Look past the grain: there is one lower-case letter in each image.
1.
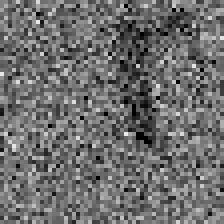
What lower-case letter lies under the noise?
r
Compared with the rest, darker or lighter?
darker
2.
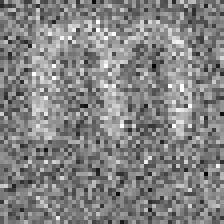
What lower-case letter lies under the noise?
m
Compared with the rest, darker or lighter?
lighter
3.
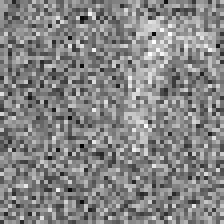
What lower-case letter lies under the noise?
r
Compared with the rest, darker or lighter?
lighter
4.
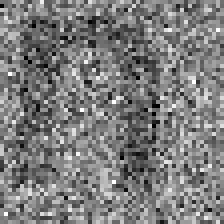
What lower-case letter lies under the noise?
n
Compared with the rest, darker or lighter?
darker
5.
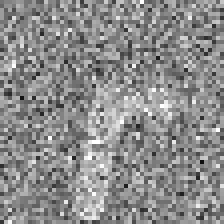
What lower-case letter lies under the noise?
r
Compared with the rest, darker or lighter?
lighter
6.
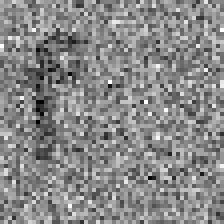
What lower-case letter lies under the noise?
f
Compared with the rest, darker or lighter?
darker
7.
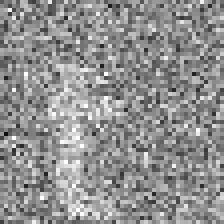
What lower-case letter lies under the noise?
t
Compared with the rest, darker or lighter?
lighter
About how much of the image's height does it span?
two thirds
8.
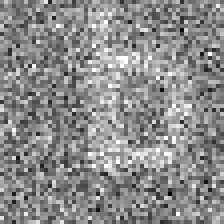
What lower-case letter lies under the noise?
b
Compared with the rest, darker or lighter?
lighter
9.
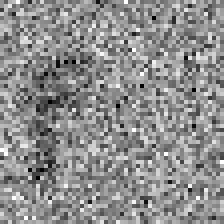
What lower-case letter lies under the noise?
f
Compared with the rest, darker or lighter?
darker
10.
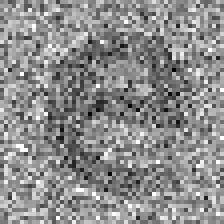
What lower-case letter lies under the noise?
e
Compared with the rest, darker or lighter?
darker
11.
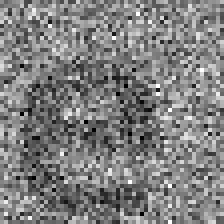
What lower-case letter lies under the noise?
e
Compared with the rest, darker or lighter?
darker
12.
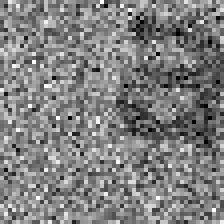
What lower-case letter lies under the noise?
a
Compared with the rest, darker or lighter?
darker
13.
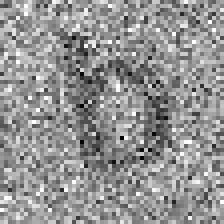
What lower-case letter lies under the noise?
b
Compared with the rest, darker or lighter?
darker
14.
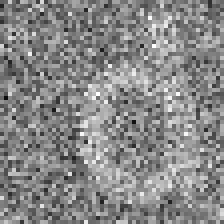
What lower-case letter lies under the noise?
d
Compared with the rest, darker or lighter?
lighter
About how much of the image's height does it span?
nearly all
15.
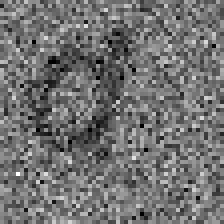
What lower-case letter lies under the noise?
d
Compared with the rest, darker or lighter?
darker
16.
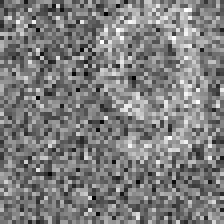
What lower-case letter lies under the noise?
g
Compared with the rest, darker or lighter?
lighter
